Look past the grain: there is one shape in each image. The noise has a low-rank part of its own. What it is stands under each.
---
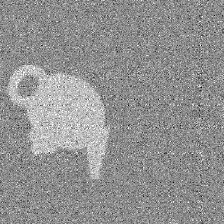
teapot
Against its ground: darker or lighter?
lighter
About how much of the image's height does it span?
half
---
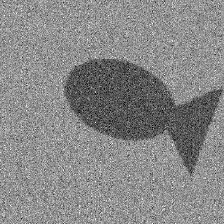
fish
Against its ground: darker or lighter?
darker
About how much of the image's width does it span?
two thirds
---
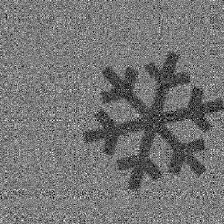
snowflake
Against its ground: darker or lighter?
darker
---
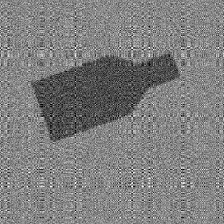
bottle
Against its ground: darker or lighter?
darker
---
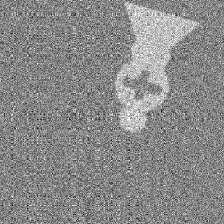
chess bishop
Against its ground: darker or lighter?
lighter
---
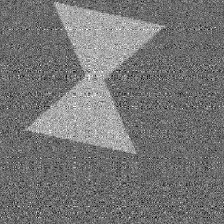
bow tie
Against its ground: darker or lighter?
lighter
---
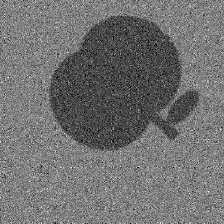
apple
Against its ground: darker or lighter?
darker
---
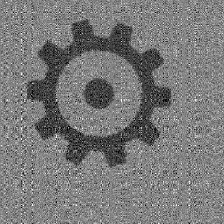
gear
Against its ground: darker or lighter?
darker
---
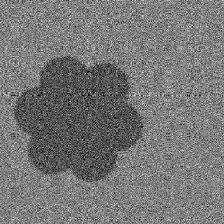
flower
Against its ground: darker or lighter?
darker
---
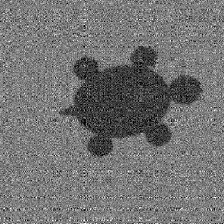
turtle
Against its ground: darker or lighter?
darker
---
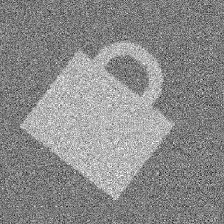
cup
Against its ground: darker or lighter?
lighter
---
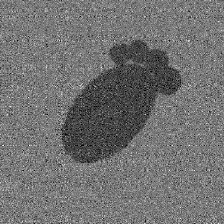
footprint
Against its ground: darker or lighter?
darker
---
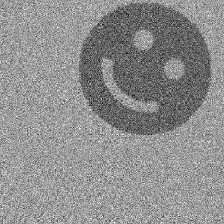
smiling face
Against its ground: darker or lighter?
darker
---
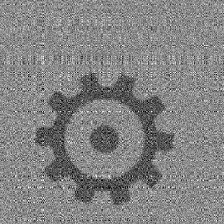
gear
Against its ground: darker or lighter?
darker
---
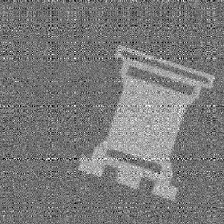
chess rook
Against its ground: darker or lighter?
lighter
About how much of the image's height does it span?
two thirds
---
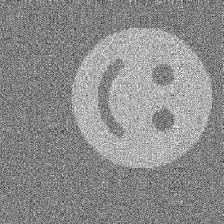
smiling face
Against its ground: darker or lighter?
lighter
